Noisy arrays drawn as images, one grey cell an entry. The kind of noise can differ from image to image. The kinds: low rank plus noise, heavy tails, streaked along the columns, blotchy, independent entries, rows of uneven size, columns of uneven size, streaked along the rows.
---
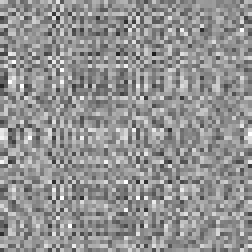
low rank plus noise
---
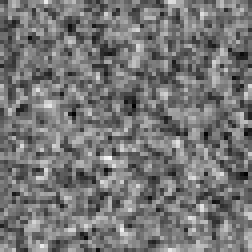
blotchy
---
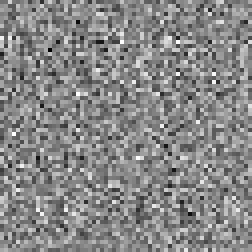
low rank plus noise
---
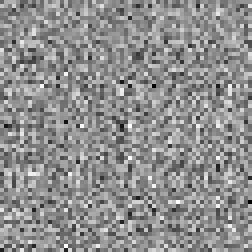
low rank plus noise
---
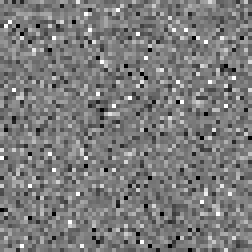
heavy tails
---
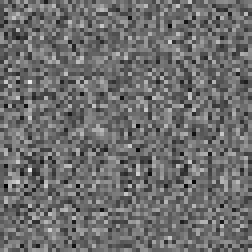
low rank plus noise
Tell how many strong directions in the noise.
three or four
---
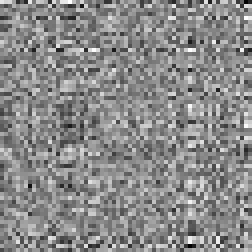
low rank plus noise
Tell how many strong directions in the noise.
two
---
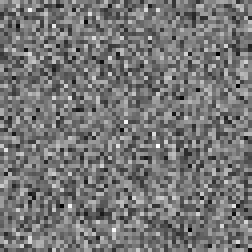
independent entries
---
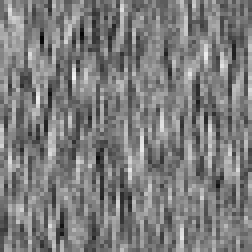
streaked along the columns
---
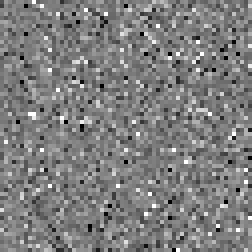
heavy tails
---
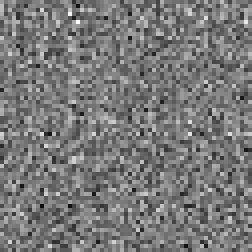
low rank plus noise
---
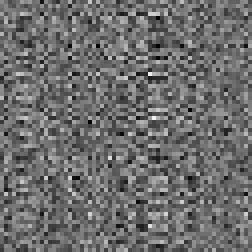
low rank plus noise
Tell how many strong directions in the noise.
one
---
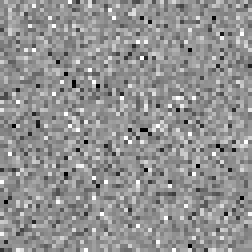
heavy tails
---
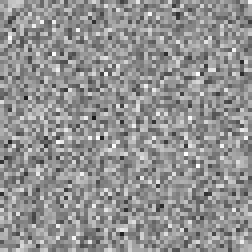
independent entries
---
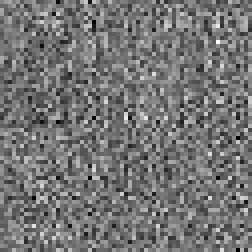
low rank plus noise
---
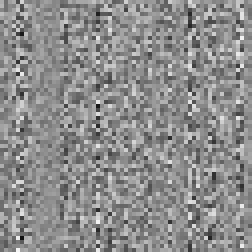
columns of uneven size
